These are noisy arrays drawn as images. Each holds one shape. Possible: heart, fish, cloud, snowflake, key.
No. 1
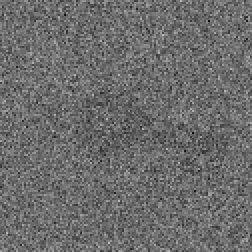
dark key
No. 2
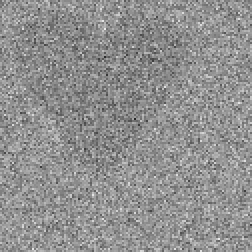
dark heart
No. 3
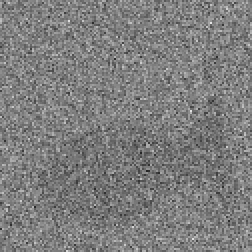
dark fish
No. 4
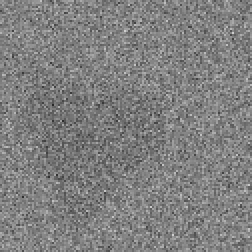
dark heart
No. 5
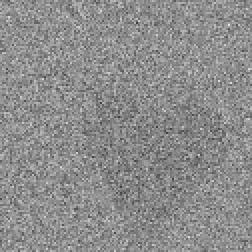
dark heart
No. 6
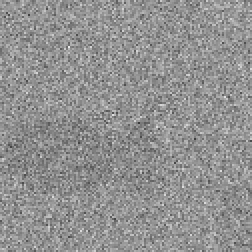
dark fish
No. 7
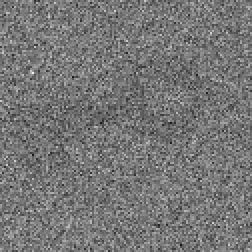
dark key
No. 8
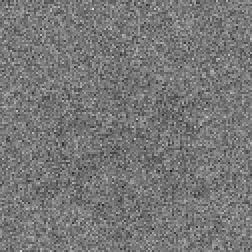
dark snowflake
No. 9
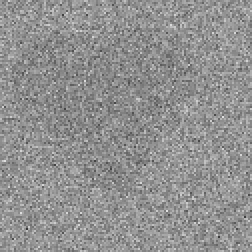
dark heart
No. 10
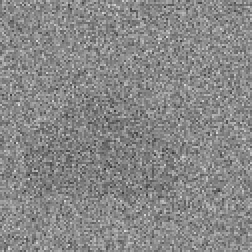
dark cloud
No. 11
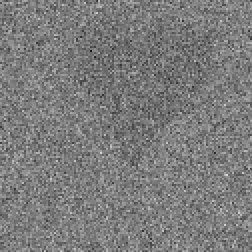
dark heart
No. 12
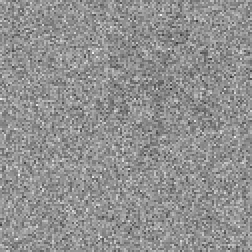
dark snowflake
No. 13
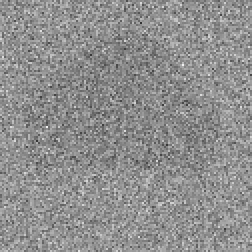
dark cloud
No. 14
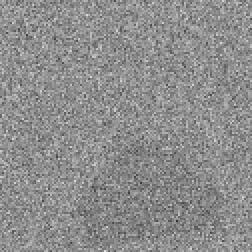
dark cloud
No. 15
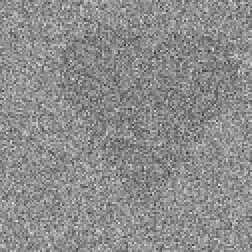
dark heart
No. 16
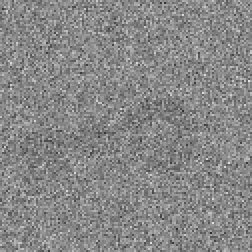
dark key
